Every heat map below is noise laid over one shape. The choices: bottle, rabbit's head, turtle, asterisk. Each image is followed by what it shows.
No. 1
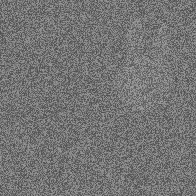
rabbit's head
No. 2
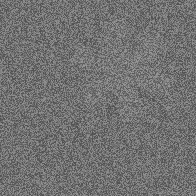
asterisk
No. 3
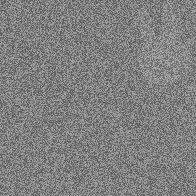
rabbit's head
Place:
top right
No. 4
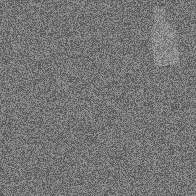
bottle
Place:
top right
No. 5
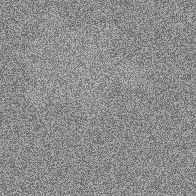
turtle
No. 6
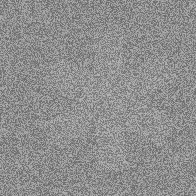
asterisk
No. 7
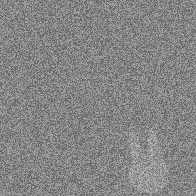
rabbit's head
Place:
bottom right
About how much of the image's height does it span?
a third
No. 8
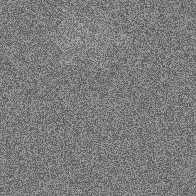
turtle
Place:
top middle
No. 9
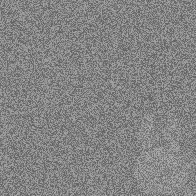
rabbit's head
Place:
bottom right
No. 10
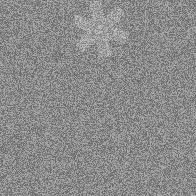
asterisk
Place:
top middle
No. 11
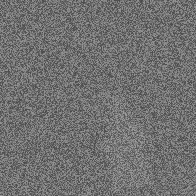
bottle
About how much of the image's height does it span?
half
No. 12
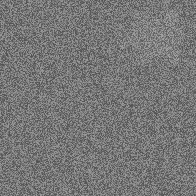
turtle
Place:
top right
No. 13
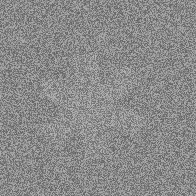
asterisk
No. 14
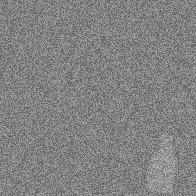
bottle
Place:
bottom right
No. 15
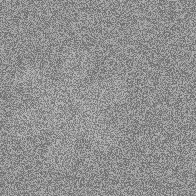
asterisk
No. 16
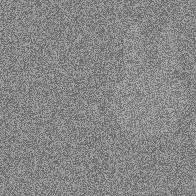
rabbit's head
